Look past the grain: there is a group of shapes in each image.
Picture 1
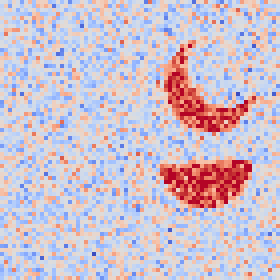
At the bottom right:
half disc
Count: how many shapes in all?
2
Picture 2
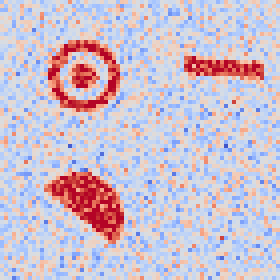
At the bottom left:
half disc
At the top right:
bar
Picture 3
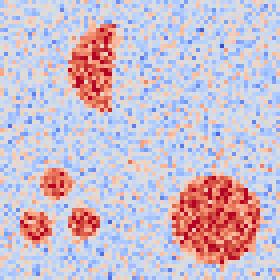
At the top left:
half disc
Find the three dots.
bottom left
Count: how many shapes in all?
3
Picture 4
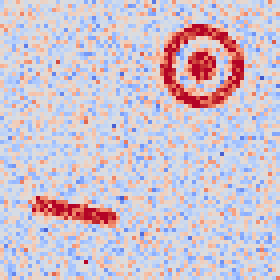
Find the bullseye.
top right
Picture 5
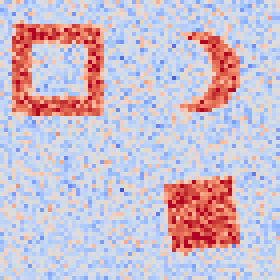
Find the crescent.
top right
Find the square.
bottom right
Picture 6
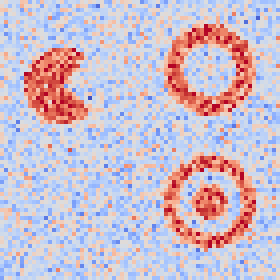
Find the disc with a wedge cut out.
top left
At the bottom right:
bullseye
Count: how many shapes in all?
3
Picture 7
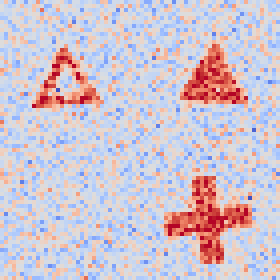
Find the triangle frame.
top left
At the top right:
triangle
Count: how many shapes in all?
3
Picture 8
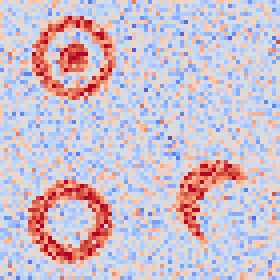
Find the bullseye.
top left
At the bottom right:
crescent
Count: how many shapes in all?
3
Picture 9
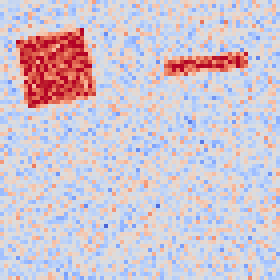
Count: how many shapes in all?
2
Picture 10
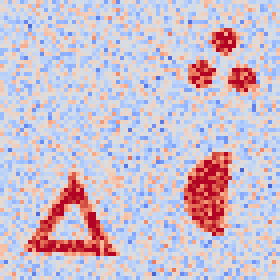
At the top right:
three dots
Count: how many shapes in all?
3
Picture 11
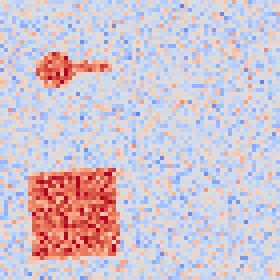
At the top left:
lollipop
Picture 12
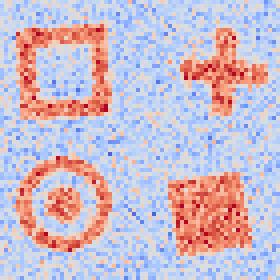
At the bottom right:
square
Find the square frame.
top left
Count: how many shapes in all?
4
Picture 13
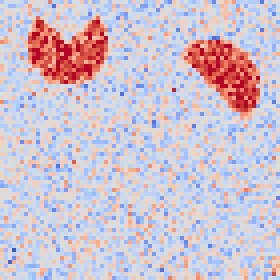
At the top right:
half disc
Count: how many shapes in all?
2
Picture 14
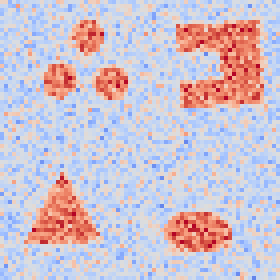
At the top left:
three dots
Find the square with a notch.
top right
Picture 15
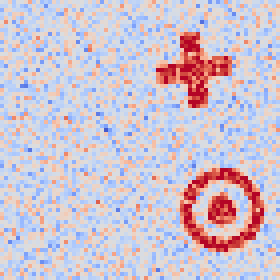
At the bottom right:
bullseye
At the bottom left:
nothing
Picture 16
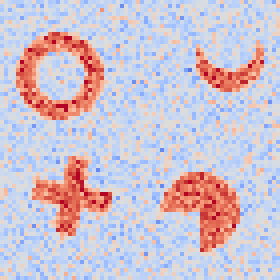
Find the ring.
top left
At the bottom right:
disc with a wedge cut out
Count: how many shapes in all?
4
